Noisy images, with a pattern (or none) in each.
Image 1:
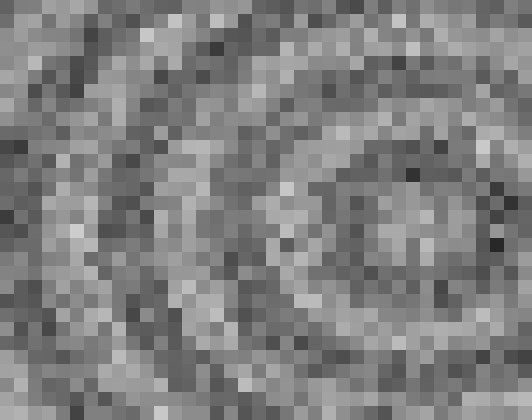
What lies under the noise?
rings round one point
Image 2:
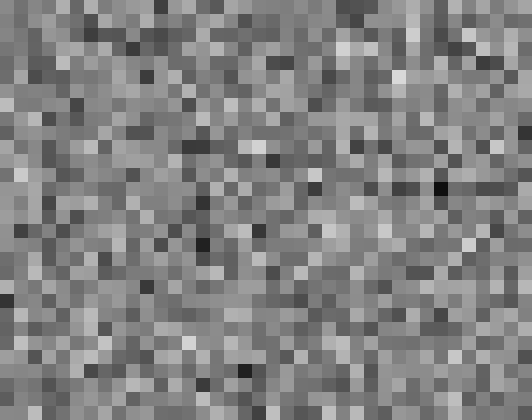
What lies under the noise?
only noise
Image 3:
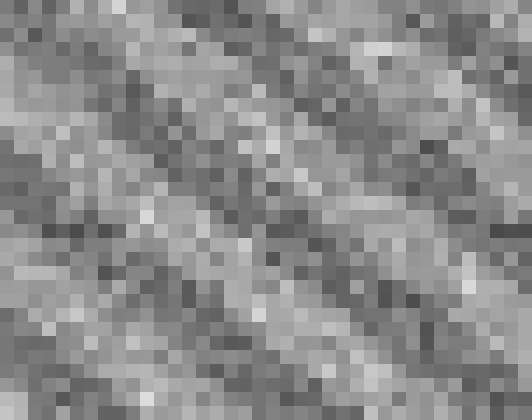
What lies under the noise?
diagonal stripes
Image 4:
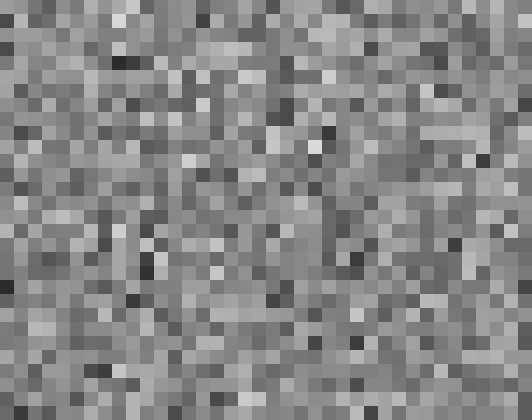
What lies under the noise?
only noise
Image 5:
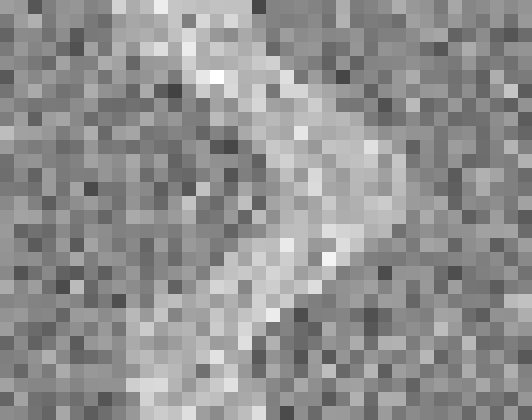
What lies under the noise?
a wavy band
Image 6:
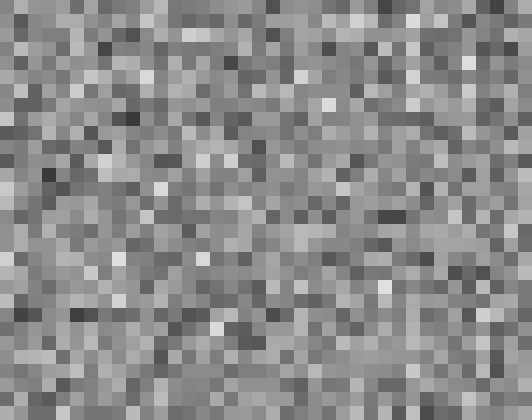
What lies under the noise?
only noise
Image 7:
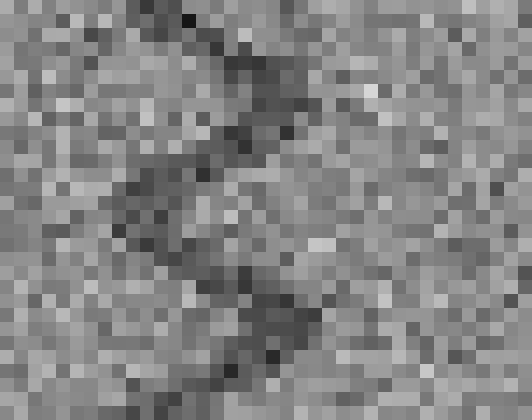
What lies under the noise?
a wavy band
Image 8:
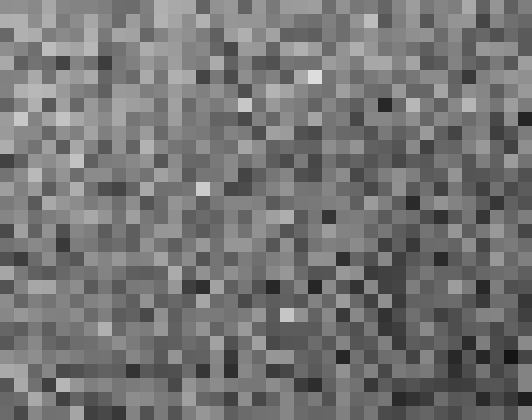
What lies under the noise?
a smooth slope
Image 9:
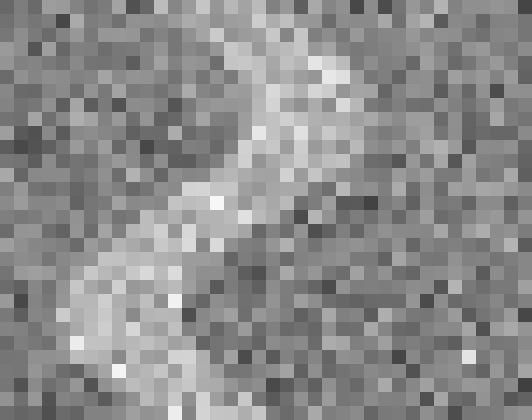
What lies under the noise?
a wavy band
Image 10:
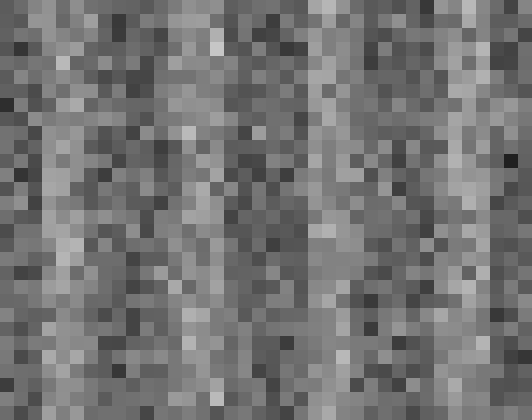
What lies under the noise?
vertical stripes
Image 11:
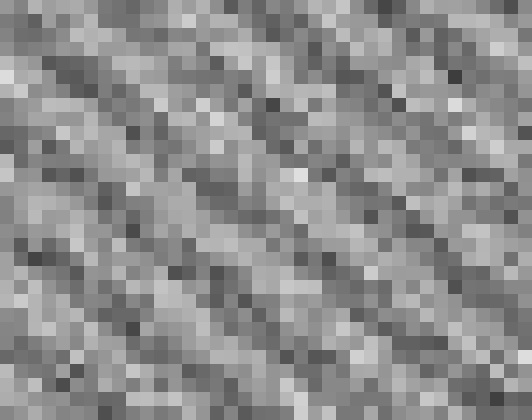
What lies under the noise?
diagonal stripes
